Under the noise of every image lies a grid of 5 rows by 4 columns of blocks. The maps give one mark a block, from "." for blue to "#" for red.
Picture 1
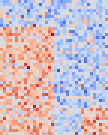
. . . .
# # . .
# # . .
# # . .
# # . #
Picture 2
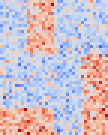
. # . .
. # . .
. . . #
. . . #
# # . #
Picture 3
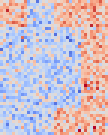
# . # #
. . . #
. . . #
. . . #
. . # #
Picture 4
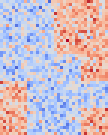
. . # #
. . # #
. . . #
# . . .
# . . #
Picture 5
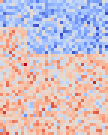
. . . .
# . . .
# # # #
# # # #
# # # #
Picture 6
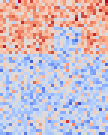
# # # #
# # . #
. . . .
. . . .
. . . .
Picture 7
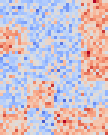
. . . #
# . . #
. . . #
. # . .
# . # #
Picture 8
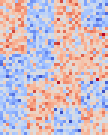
# . # .
# . # #
. . # #
. # # .
. # . #
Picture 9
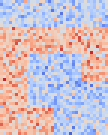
. . . .
# # # #
# . . #
# . . .
# # . .
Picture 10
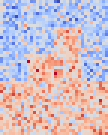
. . . .
. . # .
. # # .
# # # #
# # # #
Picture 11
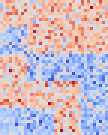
# # # #
. # # #
# . . .
# # # .
. . # .
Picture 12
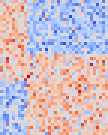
# . . .
# . . .
# # # #
. # # #
. # # #
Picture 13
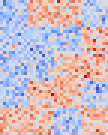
. # # .
. . . #
. . # #
. # # .
# # . #
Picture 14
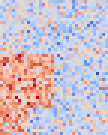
. . . .
. . . .
# # . .
# # . .
# . . .
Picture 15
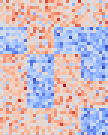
# # # #
. # . .
# . # .
# . # #
# # # .
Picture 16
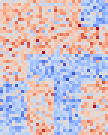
# # # .
# # # #
# . . .
. # . #
. # . #
